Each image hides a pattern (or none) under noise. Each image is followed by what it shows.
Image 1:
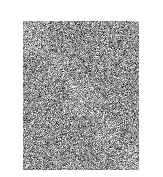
blocks along the diagonal
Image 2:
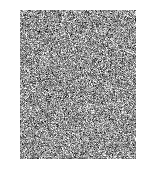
only noise
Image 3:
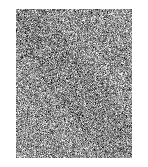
a diagonal band
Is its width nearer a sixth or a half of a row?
a half
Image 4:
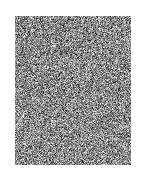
only noise
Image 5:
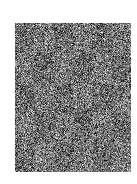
a checkerboard
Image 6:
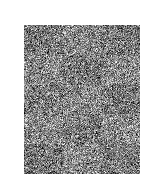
a checkerboard
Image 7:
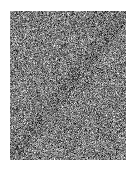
a diagonal band
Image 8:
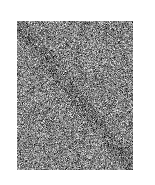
a diagonal band
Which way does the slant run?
top left to bottom right
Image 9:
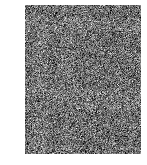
bands of rows crossing bands of columns
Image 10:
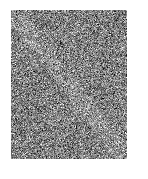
a diagonal band
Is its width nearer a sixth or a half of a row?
a sixth
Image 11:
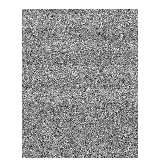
bands of rows
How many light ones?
4
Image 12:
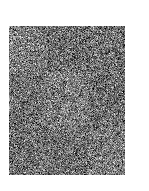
blocks along the diagonal
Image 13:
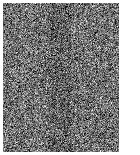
one band of columns
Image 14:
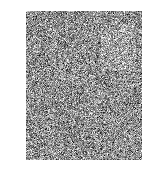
one block
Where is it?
top right
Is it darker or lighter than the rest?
lighter
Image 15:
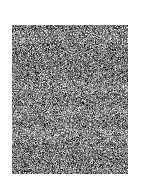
bands of rows
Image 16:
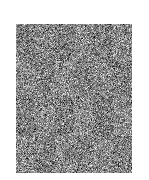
a checkerboard
